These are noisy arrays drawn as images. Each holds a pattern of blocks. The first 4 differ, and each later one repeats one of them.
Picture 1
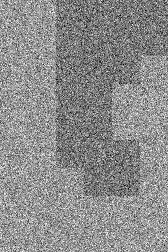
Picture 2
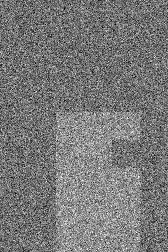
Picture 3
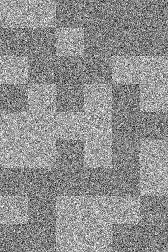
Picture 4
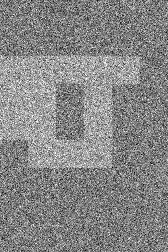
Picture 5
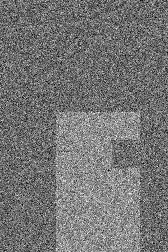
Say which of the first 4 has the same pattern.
2
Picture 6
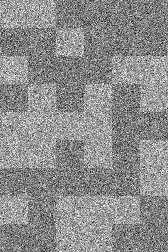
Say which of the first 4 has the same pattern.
3
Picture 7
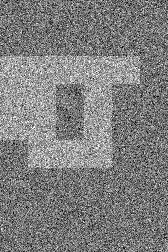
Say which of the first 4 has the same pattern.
4
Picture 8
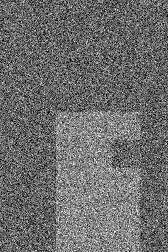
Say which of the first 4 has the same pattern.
2
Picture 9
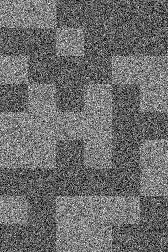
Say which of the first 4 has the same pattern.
3
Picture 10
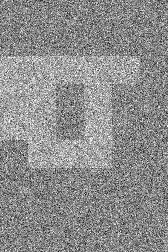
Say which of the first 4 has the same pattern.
4
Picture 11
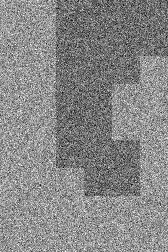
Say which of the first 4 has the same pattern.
1
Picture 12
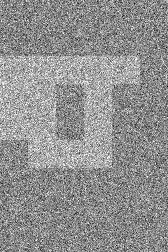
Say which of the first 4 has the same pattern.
4
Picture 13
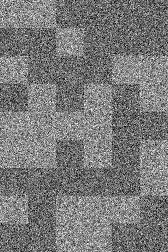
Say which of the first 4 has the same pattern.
3
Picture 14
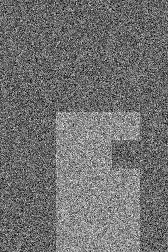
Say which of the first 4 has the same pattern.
2
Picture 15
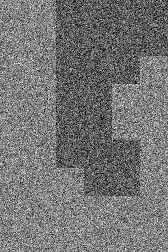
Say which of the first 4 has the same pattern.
1
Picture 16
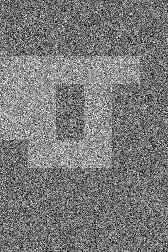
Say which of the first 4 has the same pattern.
4
